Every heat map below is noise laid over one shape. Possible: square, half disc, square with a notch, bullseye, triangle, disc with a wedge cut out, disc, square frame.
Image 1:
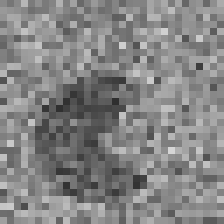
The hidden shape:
disc with a wedge cut out
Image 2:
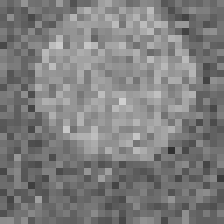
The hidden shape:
disc
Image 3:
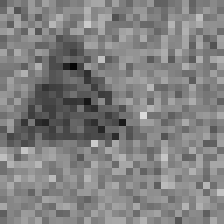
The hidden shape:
triangle
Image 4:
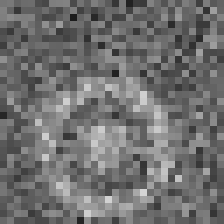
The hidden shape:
bullseye
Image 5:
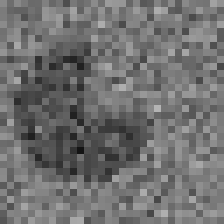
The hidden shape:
disc with a wedge cut out
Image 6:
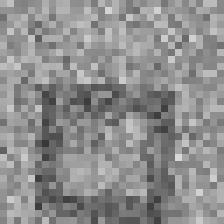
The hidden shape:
square frame
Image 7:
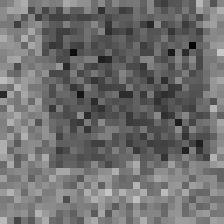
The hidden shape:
square
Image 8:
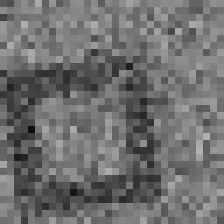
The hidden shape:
square frame
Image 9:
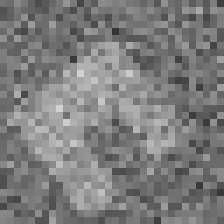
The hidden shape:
square with a notch
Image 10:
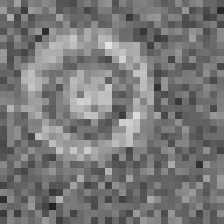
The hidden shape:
bullseye
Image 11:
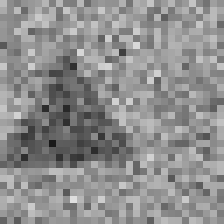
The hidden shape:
triangle
